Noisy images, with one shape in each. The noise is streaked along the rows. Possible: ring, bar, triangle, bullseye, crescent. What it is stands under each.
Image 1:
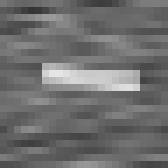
bar
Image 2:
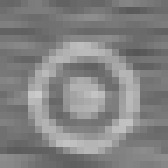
bullseye
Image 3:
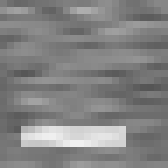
bar
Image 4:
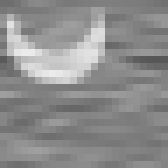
crescent
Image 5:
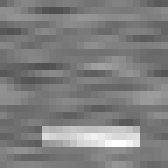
bar
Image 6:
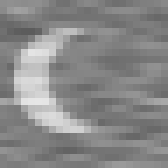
crescent
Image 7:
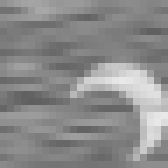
crescent
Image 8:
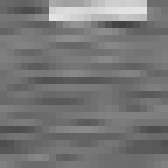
bar
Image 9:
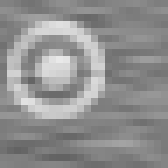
bullseye
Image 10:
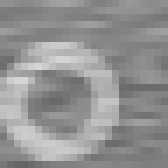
ring
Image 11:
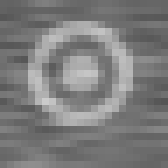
bullseye
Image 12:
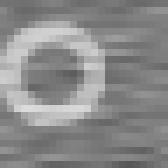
ring
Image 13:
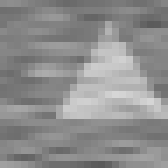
triangle
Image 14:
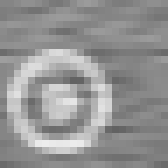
bullseye
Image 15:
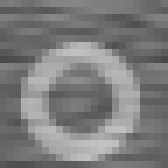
ring
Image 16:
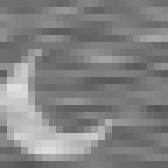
crescent
